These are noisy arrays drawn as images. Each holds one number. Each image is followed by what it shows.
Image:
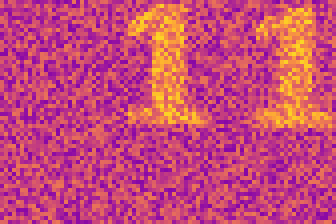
11
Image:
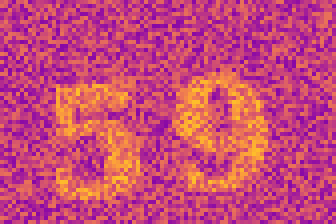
59
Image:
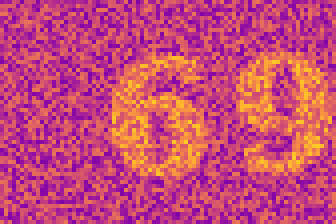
69
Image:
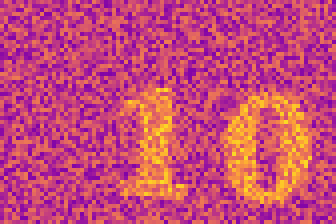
10
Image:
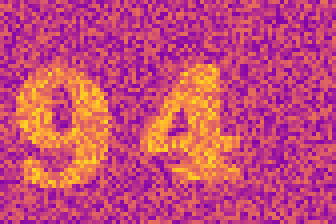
94
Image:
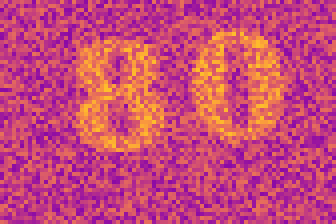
80
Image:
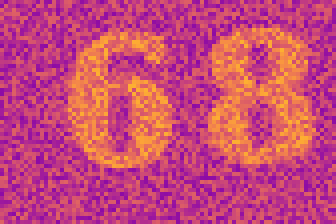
68
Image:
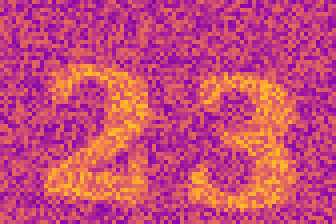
23
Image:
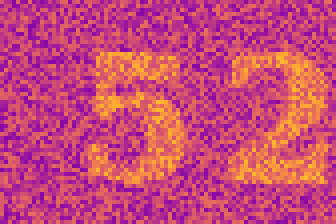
52
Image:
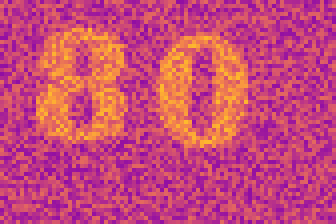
80
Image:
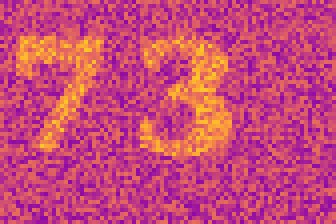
73
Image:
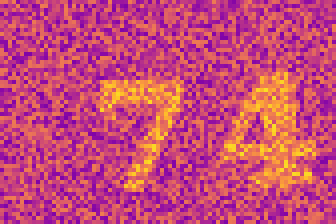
74
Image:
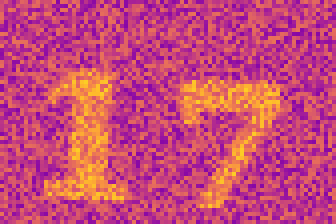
17
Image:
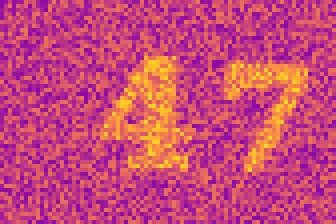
47
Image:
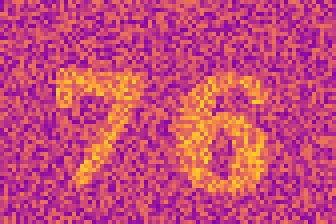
76
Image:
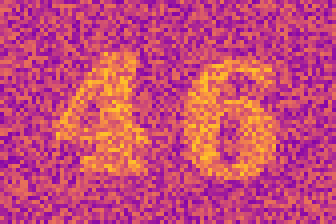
46
